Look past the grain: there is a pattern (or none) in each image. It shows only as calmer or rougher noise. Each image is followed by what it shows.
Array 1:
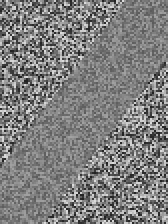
a diagonal band
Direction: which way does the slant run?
bottom left to top right
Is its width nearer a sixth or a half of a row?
a half
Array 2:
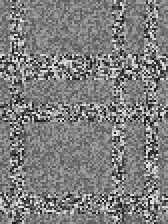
bands of rows crossing bands of columns
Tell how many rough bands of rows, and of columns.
3 and 3
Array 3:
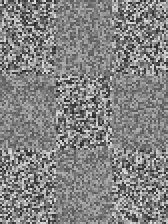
a checkerboard
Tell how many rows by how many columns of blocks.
3 by 3
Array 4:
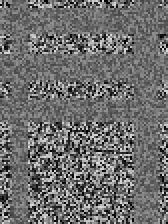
bands of rows crossing bands of columns
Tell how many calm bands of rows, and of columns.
3 and 2
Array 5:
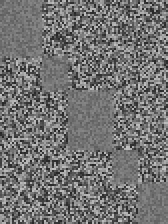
blocks along the diagonal
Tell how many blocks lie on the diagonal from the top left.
5
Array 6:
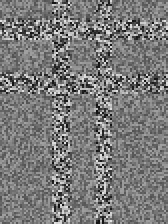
bands of rows crossing bands of columns
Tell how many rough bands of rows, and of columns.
2 and 2
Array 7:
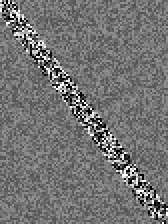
a diagonal band
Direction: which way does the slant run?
top left to bottom right
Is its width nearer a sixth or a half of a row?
a sixth
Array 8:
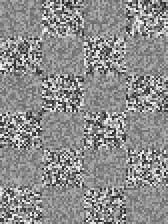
a checkerboard
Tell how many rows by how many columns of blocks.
6 by 4
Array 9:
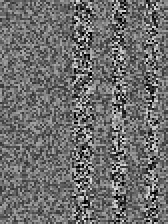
bands of columns
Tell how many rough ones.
3
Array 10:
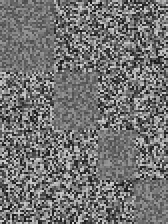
blocks along the diagonal
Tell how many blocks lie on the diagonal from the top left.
4
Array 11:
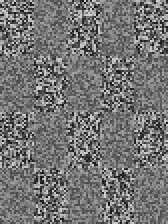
a checkerboard
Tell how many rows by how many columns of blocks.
4 by 5
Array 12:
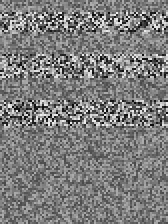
bands of rows
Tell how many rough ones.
3
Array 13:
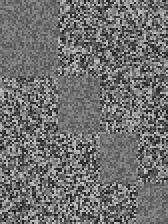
blocks along the diagonal
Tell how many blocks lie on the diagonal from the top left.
4
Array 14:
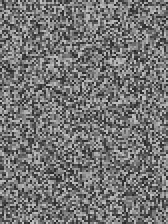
only noise
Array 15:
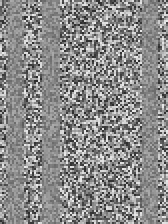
bands of columns
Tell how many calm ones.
3
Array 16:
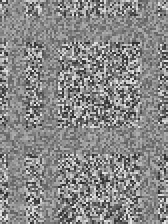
bands of rows crossing bands of columns
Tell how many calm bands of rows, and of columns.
2 and 3
